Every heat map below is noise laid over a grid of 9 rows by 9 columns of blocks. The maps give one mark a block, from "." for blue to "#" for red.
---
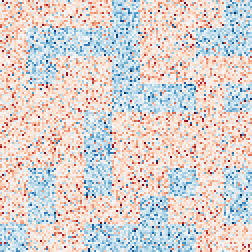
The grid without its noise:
# # # # . # # # .
# . . . . # # . .
# . # # . # # # #
# # # # . . . # .
# # # . # # # # #
# # # . # # # # #
# . # . # # . # .
# . # # # . # # .
. # # . . . . # #
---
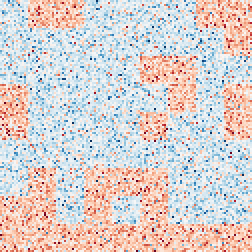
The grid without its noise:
. # # . . . . # #
. . . . . . . . #
. . . . . # # . .
# . . . . . # . #
# . . . . # . . #
. . . . . . . . .
. # . # # # . . .
# # . # . # . . .
# # # # # # # # #
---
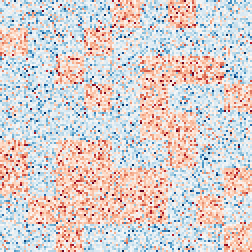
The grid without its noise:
. . . . # . # . .
# . . # . . . . .
. . # . . # # # .
. . . # . # . . #
. . . . . # # . .
# . # # . . # . .
# . # # # # . . #
. # # # # # . # .
. . # . . . . . #
